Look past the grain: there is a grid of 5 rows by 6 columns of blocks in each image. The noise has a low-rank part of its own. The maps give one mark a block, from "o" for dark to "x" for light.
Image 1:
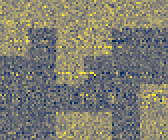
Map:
x x x x x x
x o x x o o
o o x o o o
o o o o o x
o o x x o x
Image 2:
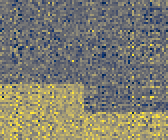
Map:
o o o o o o
o o o o o o
o o o o o o
x x x o o o
x x x x x x
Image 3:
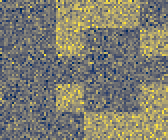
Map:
o o x x x o
o o x o o x
o o o o o o
o o x o o x
o o o x x x
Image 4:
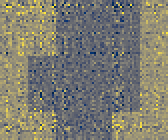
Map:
x x o o o x
x x o o o x
x o o o o x
x o o o o x
x x o o x x
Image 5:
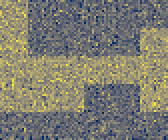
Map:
x o o o o o
x o o o o x
x x x x x x
x x x o o x
o o o o o o
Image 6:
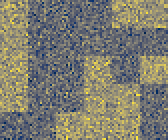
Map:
x o o o x x
x o o o o o
x o o x o x
x o o x x o
o o x x x o
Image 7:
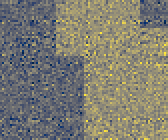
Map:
o o x x x o
o o x x x x
o o o x x x
o o o x x x
o o o x x x
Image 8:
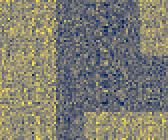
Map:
x x o o o x
x x o o o x
x x o o o o
x x o o o o
x x o x x x
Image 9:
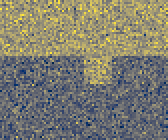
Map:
x x x x x x
x x x x x x
o o o x o o
o o o o o o
o o o o o o
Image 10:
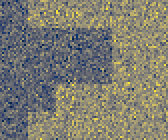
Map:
o x x x x x
o o o o x x
o o o o x x
o o x x x x
o x x x x x
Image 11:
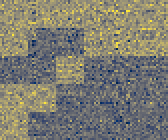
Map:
x x x x x x
x o o x x x
o o x o o o
x x o o o o
x o o o o o
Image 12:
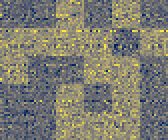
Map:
o o x o x o
x x x x o x
x o o x x o
o o x o x o
o o x x x o
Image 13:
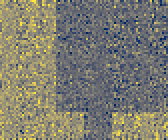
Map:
x x o o o o
x x o o o o
x x o o o o
x x o o o o
x x x o x x
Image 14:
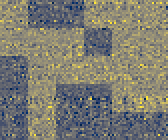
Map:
x o o x x x
x x x o x x
o x x x x x
o x o o x x
o x o o o o
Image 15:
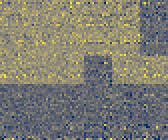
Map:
x x x x x o
x x x x x o
x x x o x x
o o o o o o
o o o o o o
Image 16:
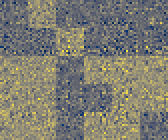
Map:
o x o o o o
o o x o o o
x x o x x x
x x o o x x
x x o x x o
